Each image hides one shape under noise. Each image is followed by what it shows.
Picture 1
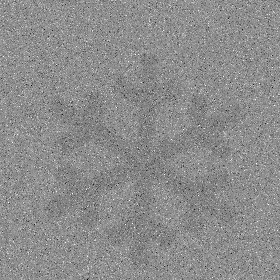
snowflake
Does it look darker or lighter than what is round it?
darker
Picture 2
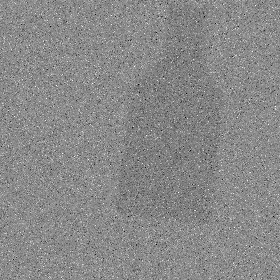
bottle
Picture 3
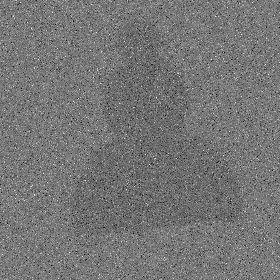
chess pawn
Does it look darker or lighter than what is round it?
darker
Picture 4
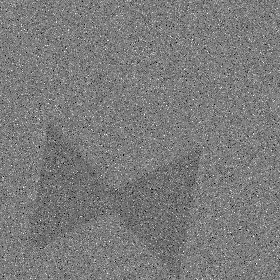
bow tie
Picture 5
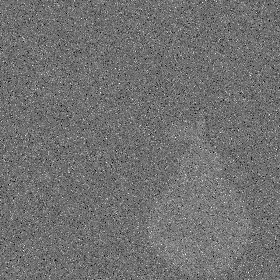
pear
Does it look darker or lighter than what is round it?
lighter
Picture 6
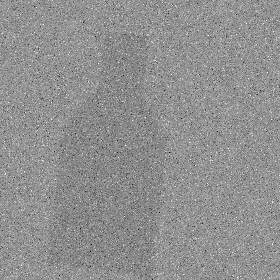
bottle
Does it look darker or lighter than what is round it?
darker
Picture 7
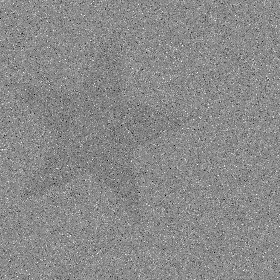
star
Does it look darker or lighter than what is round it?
darker
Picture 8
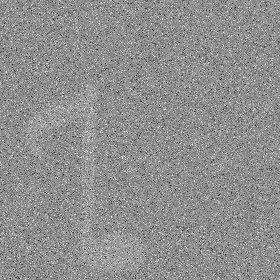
musical note
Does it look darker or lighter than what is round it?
lighter
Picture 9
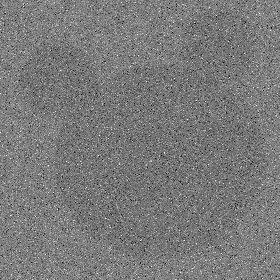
bear's head
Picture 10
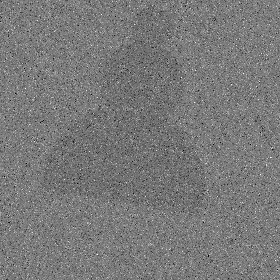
chess pawn
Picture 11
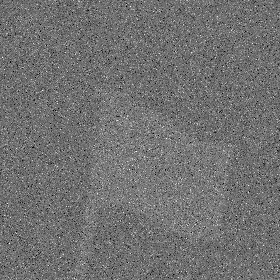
flag
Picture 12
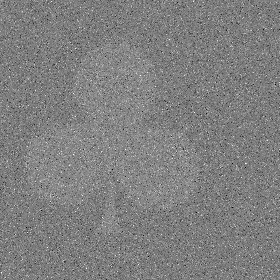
club
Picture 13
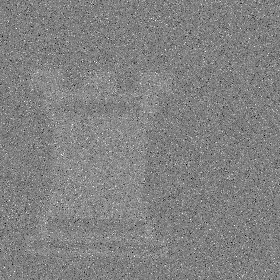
chess rook
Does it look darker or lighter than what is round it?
lighter
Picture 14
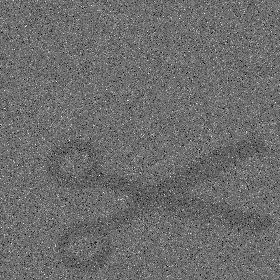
pair of scissors
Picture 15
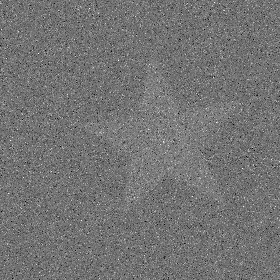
star
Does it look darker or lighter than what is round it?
lighter
